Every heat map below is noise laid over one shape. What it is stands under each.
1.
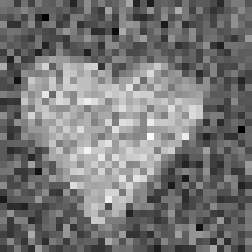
heart
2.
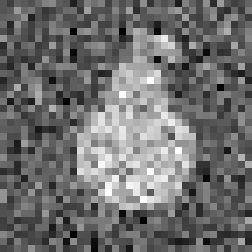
pear
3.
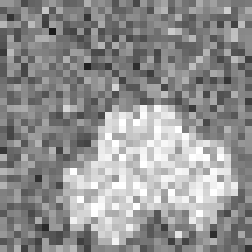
car
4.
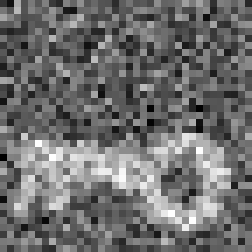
key
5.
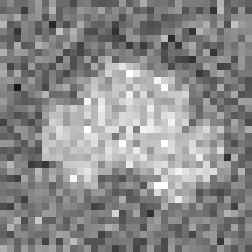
car
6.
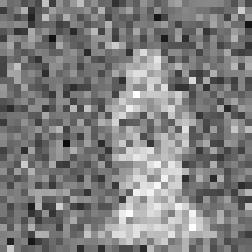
chess bishop
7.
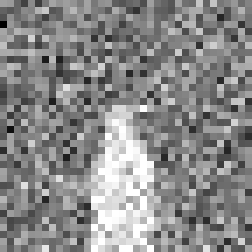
bottle
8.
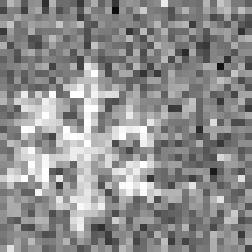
snowflake
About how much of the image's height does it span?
two thirds
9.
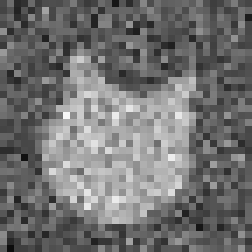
cat's head
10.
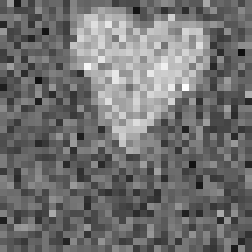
heart
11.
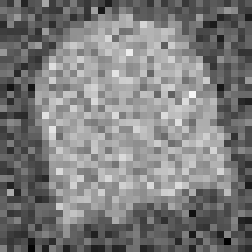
ghost
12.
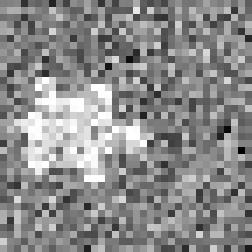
turtle
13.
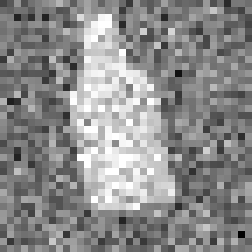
bottle
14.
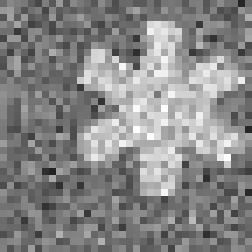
asterisk
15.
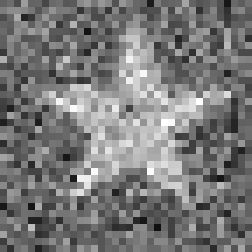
star
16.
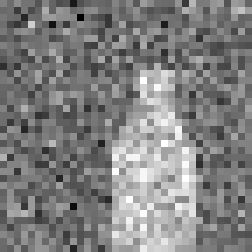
bottle
